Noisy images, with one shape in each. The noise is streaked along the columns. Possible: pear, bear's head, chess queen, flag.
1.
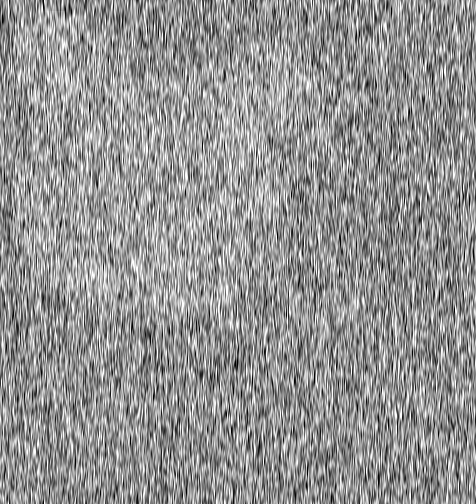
bear's head
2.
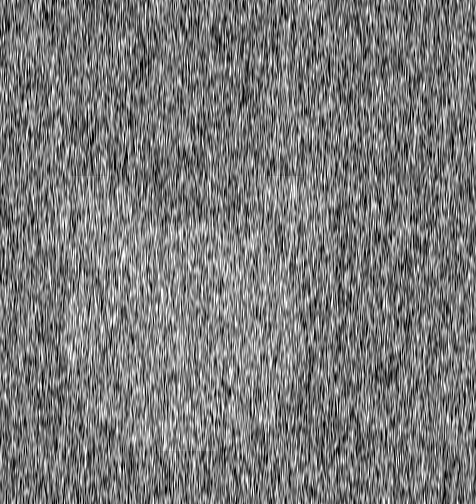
bear's head
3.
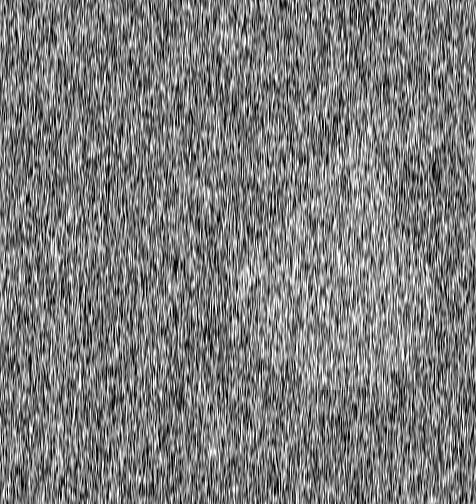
pear
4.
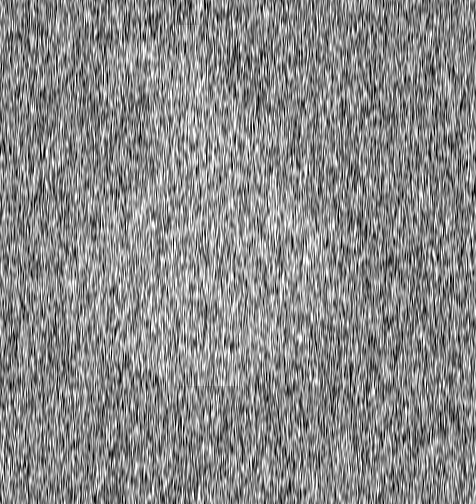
pear
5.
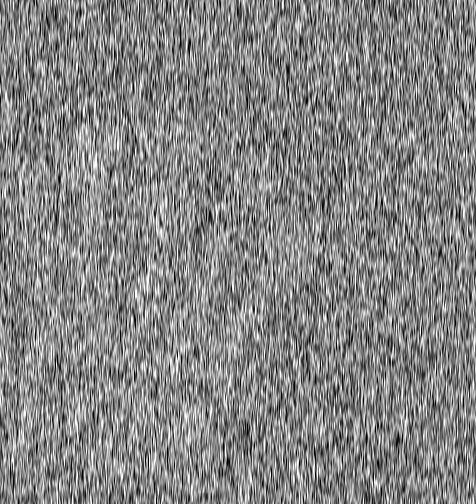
chess queen
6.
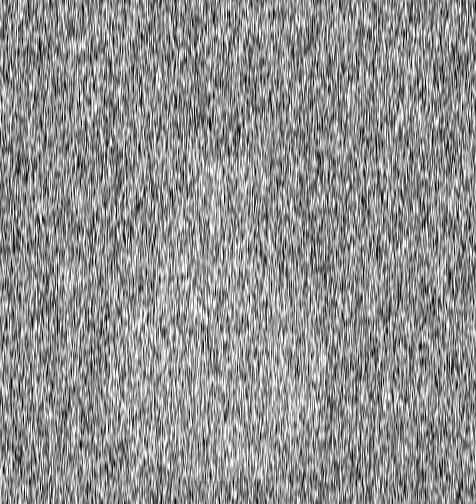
pear
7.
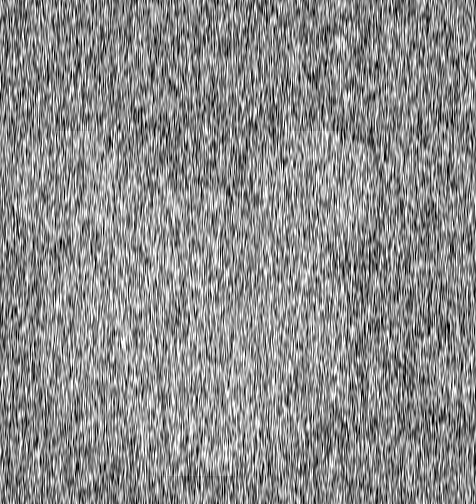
bear's head
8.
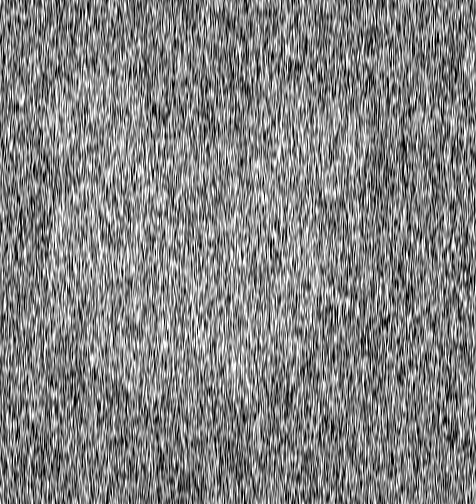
bear's head
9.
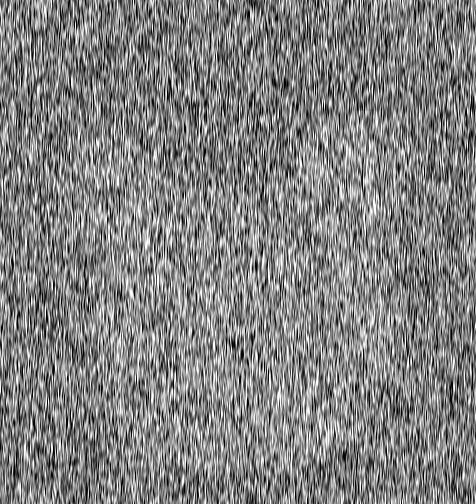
bear's head
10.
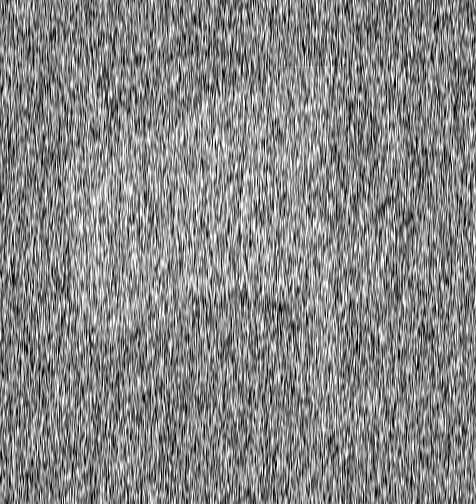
flag
